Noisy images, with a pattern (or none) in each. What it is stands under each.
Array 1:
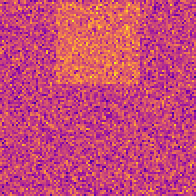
one block
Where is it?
top middle
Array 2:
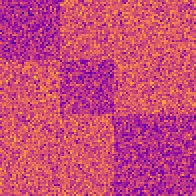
blocks along the diagonal
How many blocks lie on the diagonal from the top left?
3
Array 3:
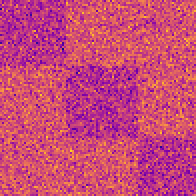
blocks along the diagonal
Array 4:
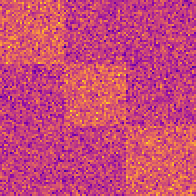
blocks along the diagonal
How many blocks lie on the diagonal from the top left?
3
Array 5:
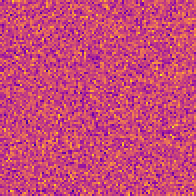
only noise
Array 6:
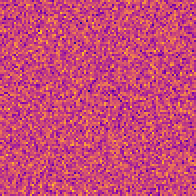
only noise
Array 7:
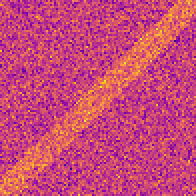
a diagonal band
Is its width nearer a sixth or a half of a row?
a sixth
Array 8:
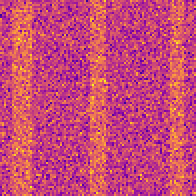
bands of columns
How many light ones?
3
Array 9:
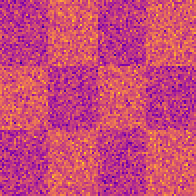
a checkerboard
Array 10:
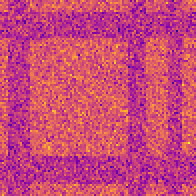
bands of rows crossing bands of columns
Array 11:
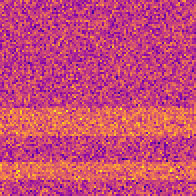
bands of rows
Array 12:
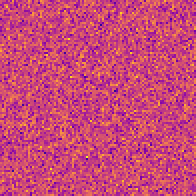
only noise
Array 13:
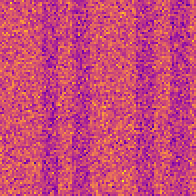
bands of columns
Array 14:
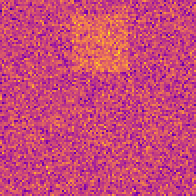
one block
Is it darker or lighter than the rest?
lighter
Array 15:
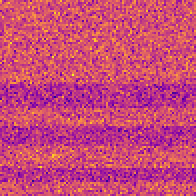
bands of rows
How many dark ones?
3
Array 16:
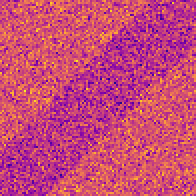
a diagonal band
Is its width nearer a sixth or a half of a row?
a half
